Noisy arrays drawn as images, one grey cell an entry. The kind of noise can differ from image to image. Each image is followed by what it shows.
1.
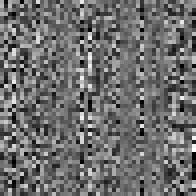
columns of uneven size
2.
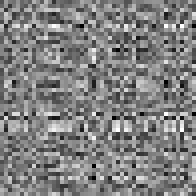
low rank plus noise
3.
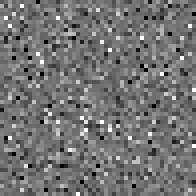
heavy tails
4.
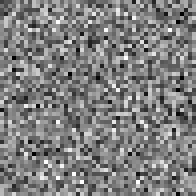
independent entries
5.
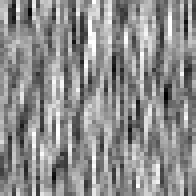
streaked along the columns
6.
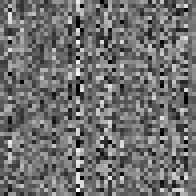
columns of uneven size
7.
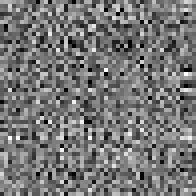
low rank plus noise
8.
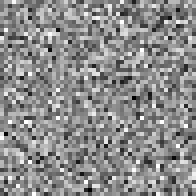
independent entries
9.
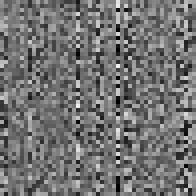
columns of uneven size
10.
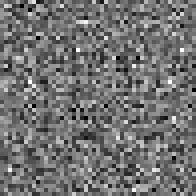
low rank plus noise
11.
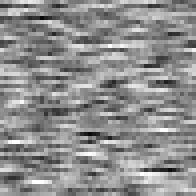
streaked along the rows
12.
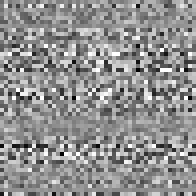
rows of uneven size
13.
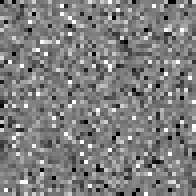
heavy tails
